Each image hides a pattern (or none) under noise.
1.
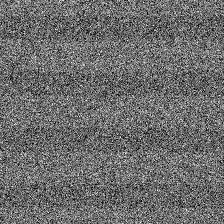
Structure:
horizontal stripes
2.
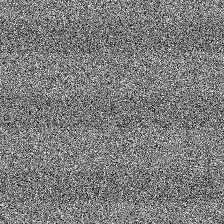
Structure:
horizontal stripes
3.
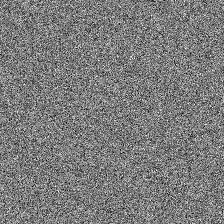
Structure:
only noise
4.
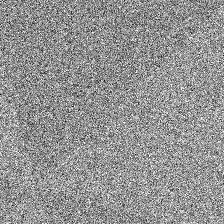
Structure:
spokes from one point
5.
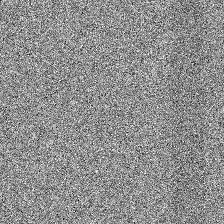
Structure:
one vertical stripe
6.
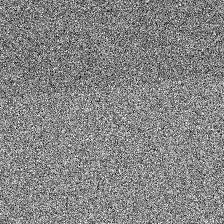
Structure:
a sharp edge
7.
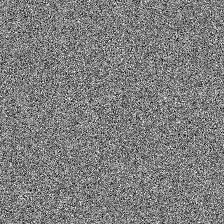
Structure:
only noise
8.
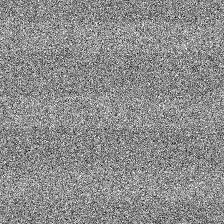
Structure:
horizontal stripes
